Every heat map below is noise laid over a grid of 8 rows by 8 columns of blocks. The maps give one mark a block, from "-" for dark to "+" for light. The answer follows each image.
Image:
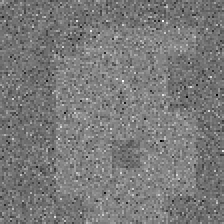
- - - - - - - -
- - - + + + + -
- - + + + + - -
- - + + + + - -
- - + + + + + -
- - + + - + + -
- - + + + + + -
- - - + + + - -
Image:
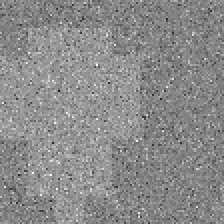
- - - - - - - -
- + + + - - - -
+ + + + + - - -
+ + + + + - - -
+ + + + + - - -
- + + + - - - -
- + + + - - - -
- - + - - - - -
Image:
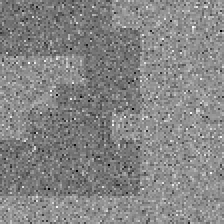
- - - - + + + +
- - - - - + + +
+ + + - - + + +
+ + - - - + + +
+ - - - + + + +
- - - - - + + +
- - - - - + + +
+ + + + + + + +
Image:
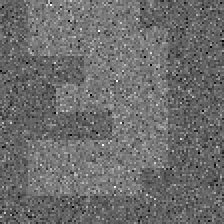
- + + + + - - -
- + + + + + - -
- - - + + + - -
- - + + + + - -
- - - - + + - -
- + + + + + - -
- + + + + - - -
- - - - - - - -
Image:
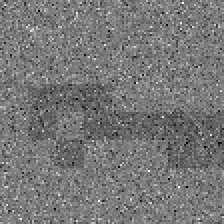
+ + + + + + + +
+ + + + + + + +
+ + + + + + + +
+ - - - + + + +
+ - + - - - - -
+ + - + + + - -
+ + + + + + + +
+ + + + + + + +
